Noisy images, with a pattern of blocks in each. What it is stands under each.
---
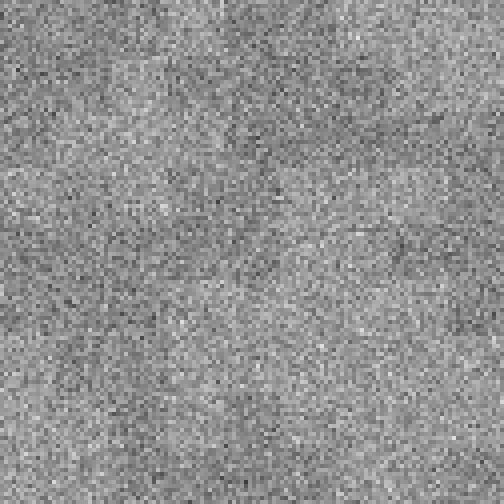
mirrored about the diagonal from the top left
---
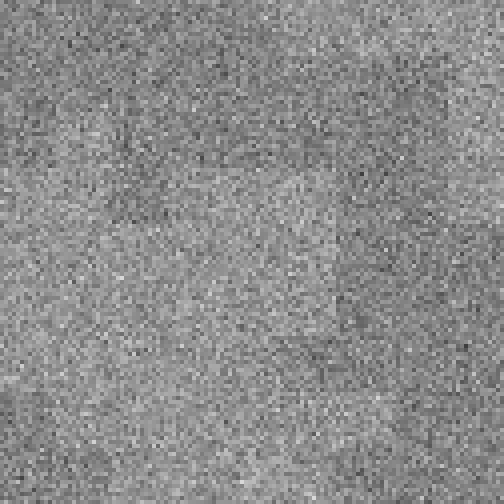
mirrored about the diagonal from the bottom left
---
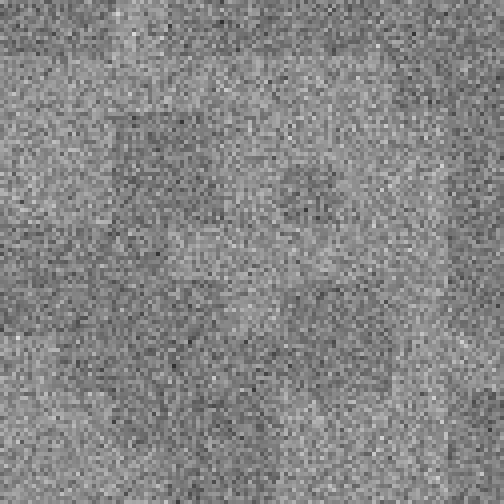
mirrored about the diagonal from the bottom left
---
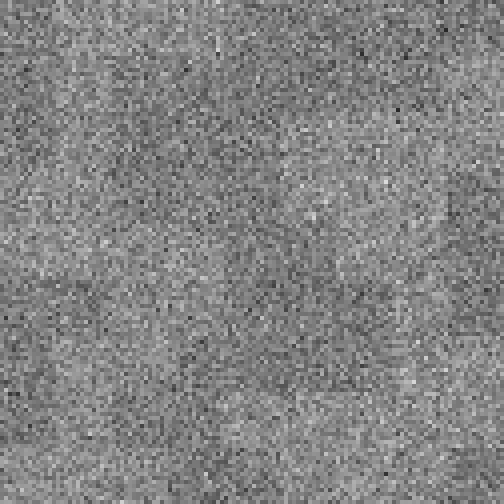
no symmetry
